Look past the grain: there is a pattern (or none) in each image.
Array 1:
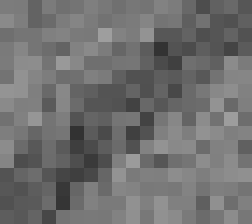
a diagonal band
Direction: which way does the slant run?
bottom left to top right
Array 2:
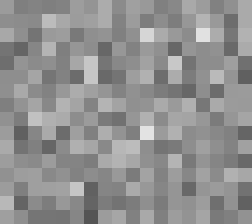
only noise
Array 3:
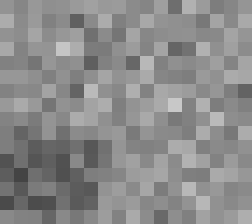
one block
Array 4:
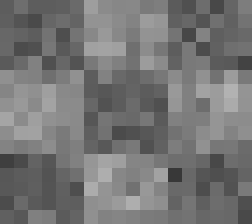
a checkerboard
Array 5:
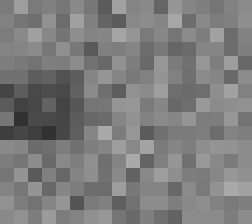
one block
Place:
middle left
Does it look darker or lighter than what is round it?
darker
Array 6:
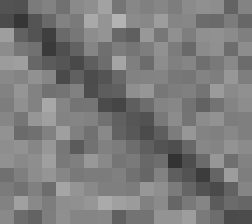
a diagonal band
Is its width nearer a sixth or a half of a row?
a sixth
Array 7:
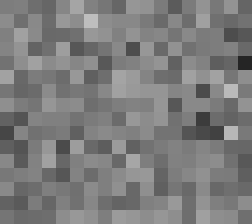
only noise
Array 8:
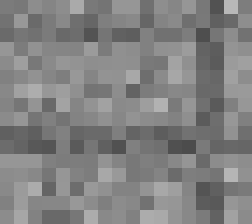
bands of rows crossing bands of columns
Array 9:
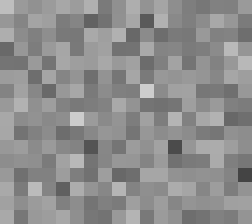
only noise
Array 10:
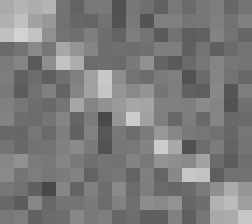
blocks along the diagonal
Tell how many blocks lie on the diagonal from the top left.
7
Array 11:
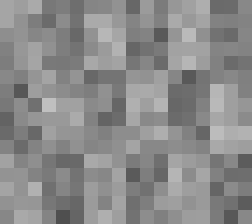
a checkerboard
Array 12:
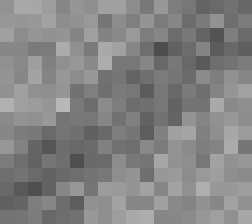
a diagonal band
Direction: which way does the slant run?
bottom left to top right
